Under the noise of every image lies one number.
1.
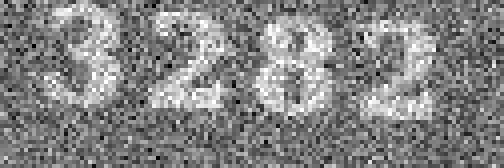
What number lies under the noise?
3282
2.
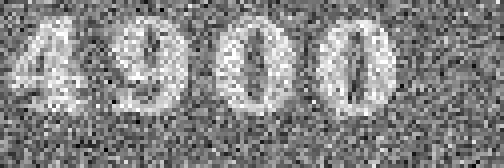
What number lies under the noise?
4900
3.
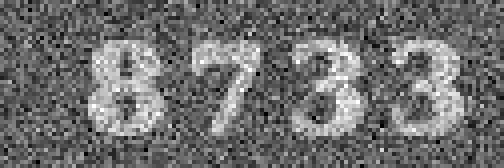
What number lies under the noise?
8733
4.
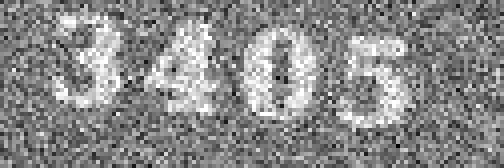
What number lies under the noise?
3405
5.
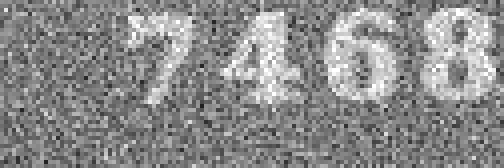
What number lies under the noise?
7468
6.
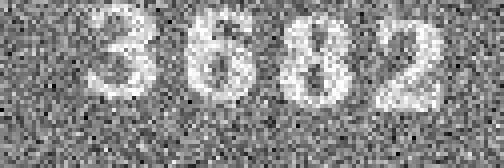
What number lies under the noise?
3682
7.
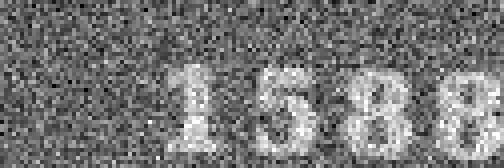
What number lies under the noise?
1588
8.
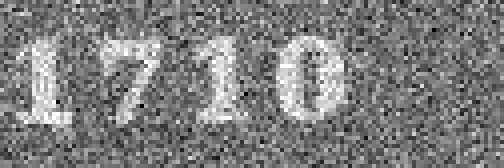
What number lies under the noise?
1710
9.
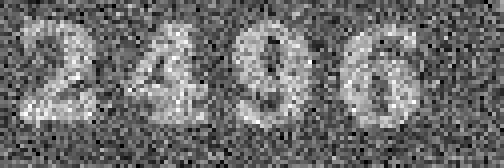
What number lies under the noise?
2496
